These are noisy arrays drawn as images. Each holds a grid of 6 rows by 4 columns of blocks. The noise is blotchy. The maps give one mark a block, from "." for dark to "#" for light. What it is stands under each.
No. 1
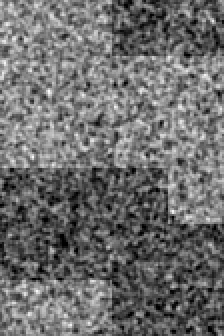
# # . .
# # # #
# # # #
. . . #
. . . .
# # . .
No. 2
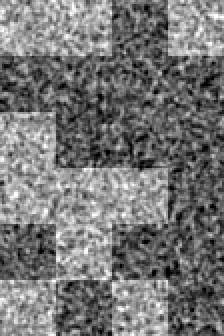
# # . #
. . . .
# . . .
# # # .
. # . .
# . # .
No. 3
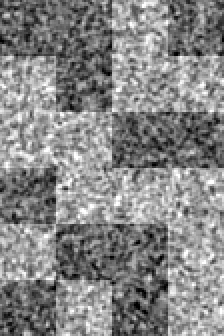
. . # .
# . # #
# # . .
. # # #
# . . #
. # . #
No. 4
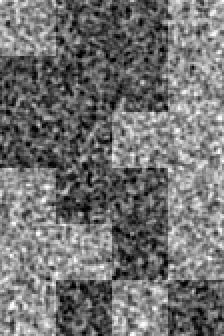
# . . #
. . . #
. . # #
# . . #
# # . #
# . # .
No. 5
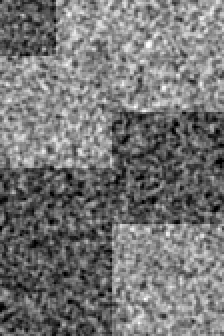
. # # #
# # # #
# # . .
. . . .
. . # #
. . # #
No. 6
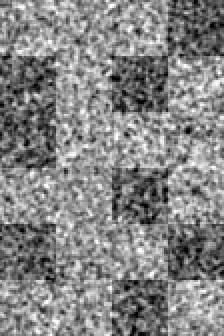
# # # .
. # . #
. # # #
# # . #
. # # .
# # . #
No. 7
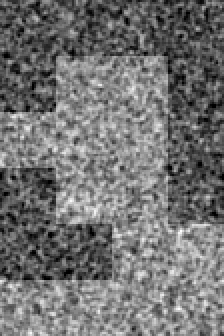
. . . .
. # # .
# # # .
. # # .
. . # #
# # # #
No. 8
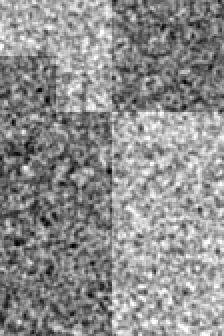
# # . .
. # . .
. . # #
. . # #
. . # #
. . # #
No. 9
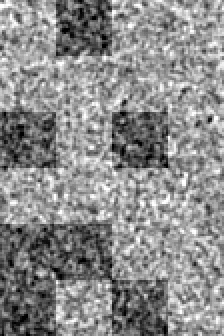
# . # #
# # # #
. # . #
# # # #
. . # #
. # . #
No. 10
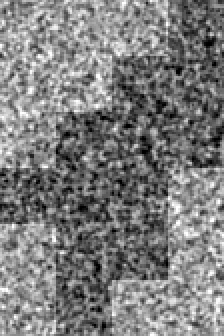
# # # .
# # . .
# . . .
. . . #
# . . #
# . # #
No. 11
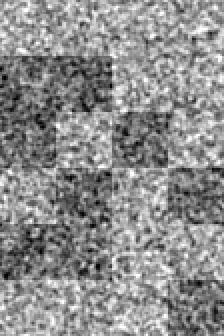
# # # #
. . # #
. # . #
# . # .
. . # #
# # # .
